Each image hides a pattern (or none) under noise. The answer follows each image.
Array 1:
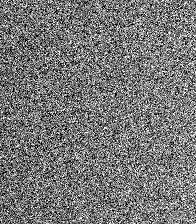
a smooth slope
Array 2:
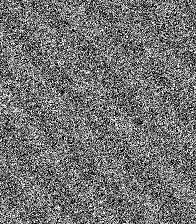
diagonal stripes
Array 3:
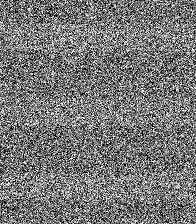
horizontal stripes
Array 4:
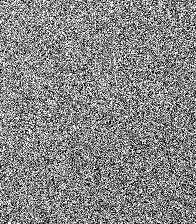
a smooth slope
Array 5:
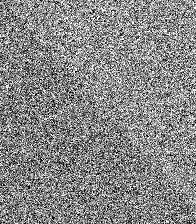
a sharp edge
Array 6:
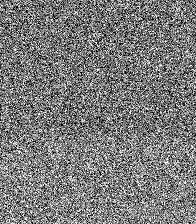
a sharp edge
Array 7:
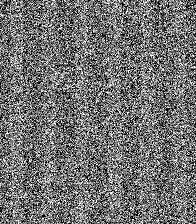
vertical stripes
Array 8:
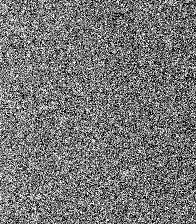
a smooth slope
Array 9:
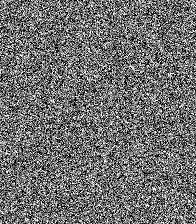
only noise
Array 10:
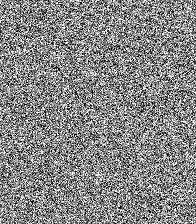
only noise
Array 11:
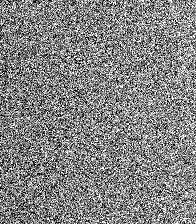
a smooth slope
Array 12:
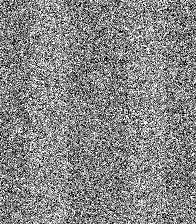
vertical stripes
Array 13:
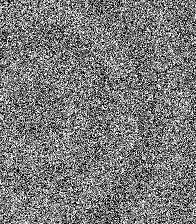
rings round one point
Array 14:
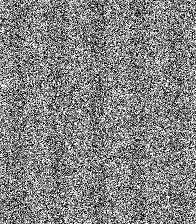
vertical stripes
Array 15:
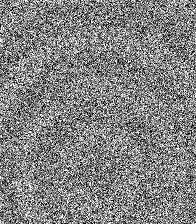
rings round one point
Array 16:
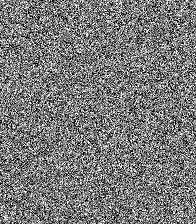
only noise
